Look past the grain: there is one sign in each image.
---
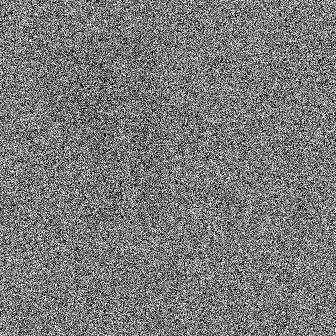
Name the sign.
pilcrow
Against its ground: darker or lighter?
darker
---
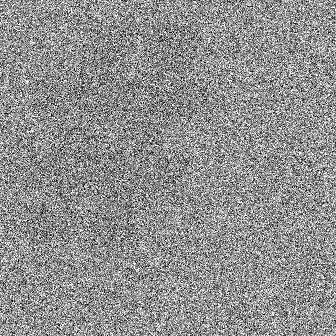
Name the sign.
hash sign
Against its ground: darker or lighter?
darker
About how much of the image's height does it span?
two thirds
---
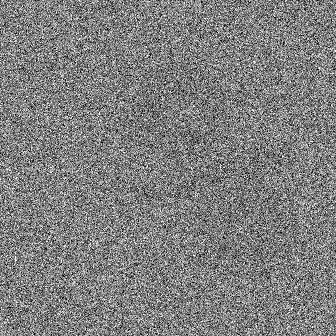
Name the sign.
percent sign
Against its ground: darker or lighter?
darker
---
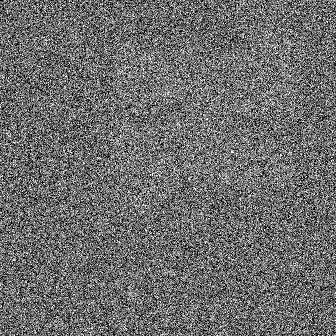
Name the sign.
not-equal sign
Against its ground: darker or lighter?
lighter
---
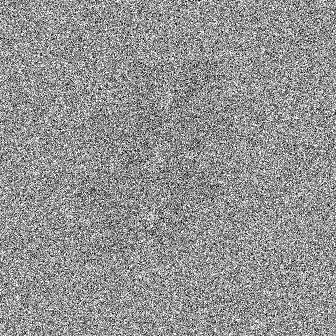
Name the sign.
hash sign
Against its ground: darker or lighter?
darker
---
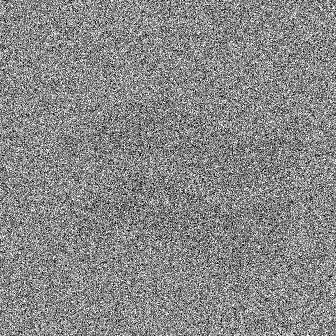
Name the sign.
approximately sign
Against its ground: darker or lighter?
darker
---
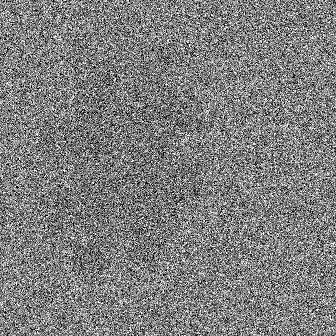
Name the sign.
hash sign
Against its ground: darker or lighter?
darker
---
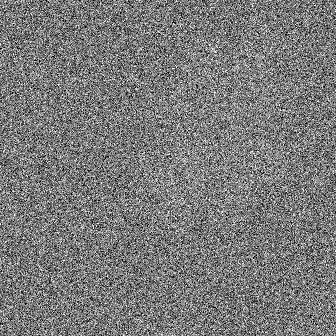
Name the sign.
hash sign
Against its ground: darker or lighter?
lighter
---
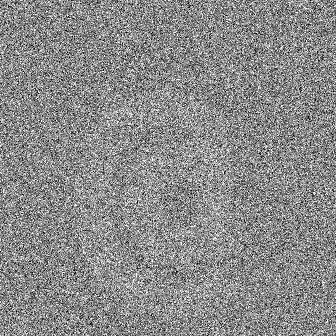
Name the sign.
at sign
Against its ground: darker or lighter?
lighter
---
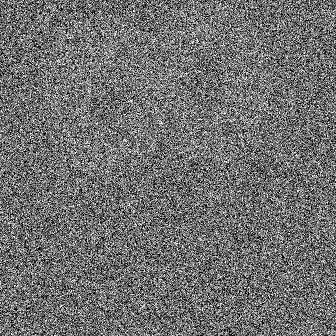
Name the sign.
infinity sign
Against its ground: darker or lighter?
lighter
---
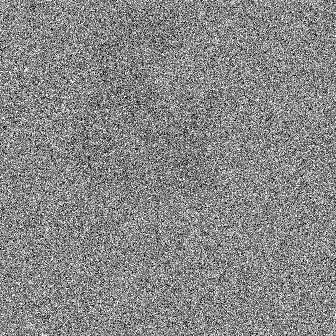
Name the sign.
ampersand
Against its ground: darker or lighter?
darker
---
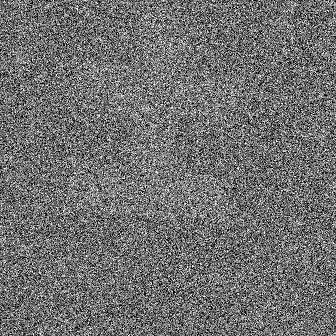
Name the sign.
plus-minus sign
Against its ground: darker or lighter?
lighter
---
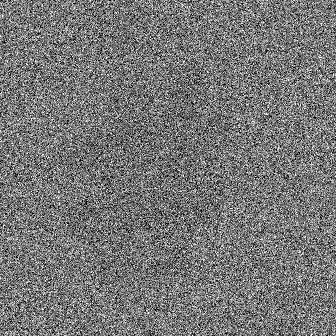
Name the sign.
hash sign
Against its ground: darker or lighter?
darker
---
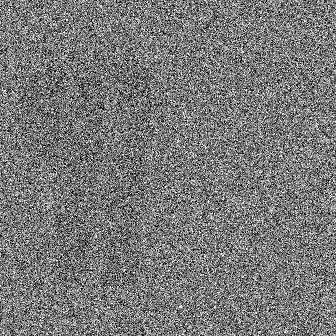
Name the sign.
pilcrow
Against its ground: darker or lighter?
darker
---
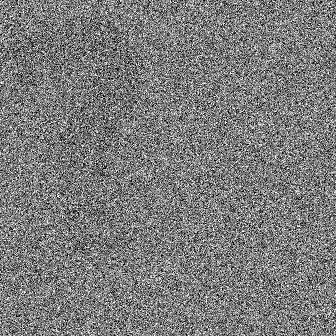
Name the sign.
question mark
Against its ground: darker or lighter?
darker
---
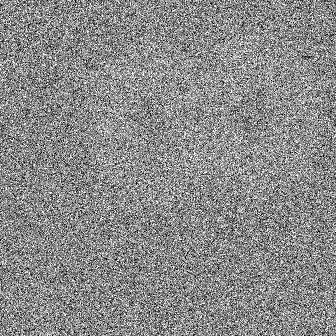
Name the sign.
infinity sign
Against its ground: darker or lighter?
lighter
